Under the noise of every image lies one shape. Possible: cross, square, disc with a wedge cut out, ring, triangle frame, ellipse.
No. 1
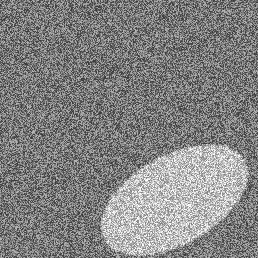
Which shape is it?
ellipse
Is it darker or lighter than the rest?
lighter
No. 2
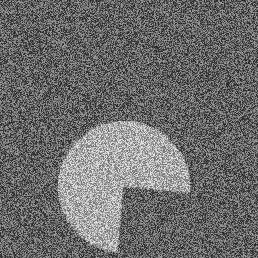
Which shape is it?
disc with a wedge cut out
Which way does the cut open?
down and right
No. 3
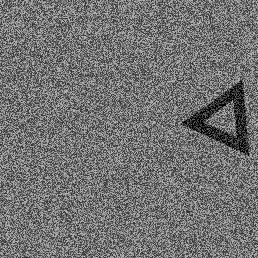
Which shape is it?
triangle frame
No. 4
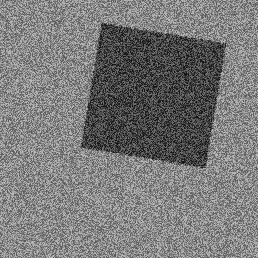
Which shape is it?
square
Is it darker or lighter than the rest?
darker
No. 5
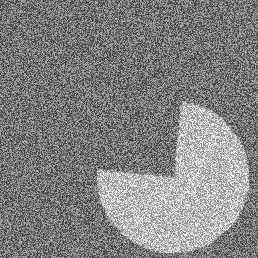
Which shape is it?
disc with a wedge cut out
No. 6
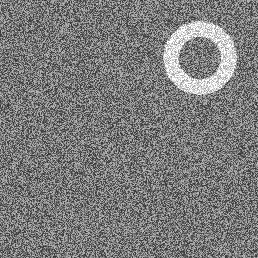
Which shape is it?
ring
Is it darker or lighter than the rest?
lighter
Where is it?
top right
